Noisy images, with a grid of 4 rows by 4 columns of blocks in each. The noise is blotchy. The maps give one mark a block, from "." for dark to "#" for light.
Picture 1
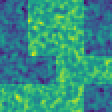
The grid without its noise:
.##.
.##.
..##
###.
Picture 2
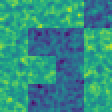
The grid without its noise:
###.
#..#
##.#
#..#
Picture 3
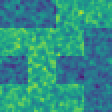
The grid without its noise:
..##
###.
.#..
###.
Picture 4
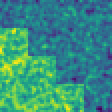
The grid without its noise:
....
#...
##..
###.
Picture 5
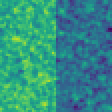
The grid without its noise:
##..
##..
##..
##..
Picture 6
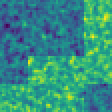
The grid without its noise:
...#
...#
.###
###.
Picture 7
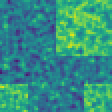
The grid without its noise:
..##
..##
....
#..#
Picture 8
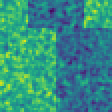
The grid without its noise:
#..#
##..
##..
##..
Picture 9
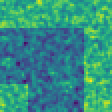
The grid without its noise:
####
...#
...#
#..#
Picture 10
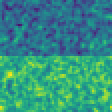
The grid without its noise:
....
....
####
####
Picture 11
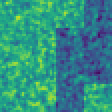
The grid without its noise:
###.
##..
##..
##.#
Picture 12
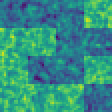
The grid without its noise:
...#
##..
#..#
###.
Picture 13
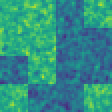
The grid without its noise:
##.#
##..
.#..
#..#
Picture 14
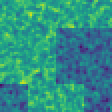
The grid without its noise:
####
##..
##..
.##.
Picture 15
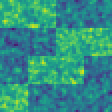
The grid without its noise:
##..
..##
.##.
#...
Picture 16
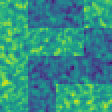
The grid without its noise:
#..#
###.
#...
#.##
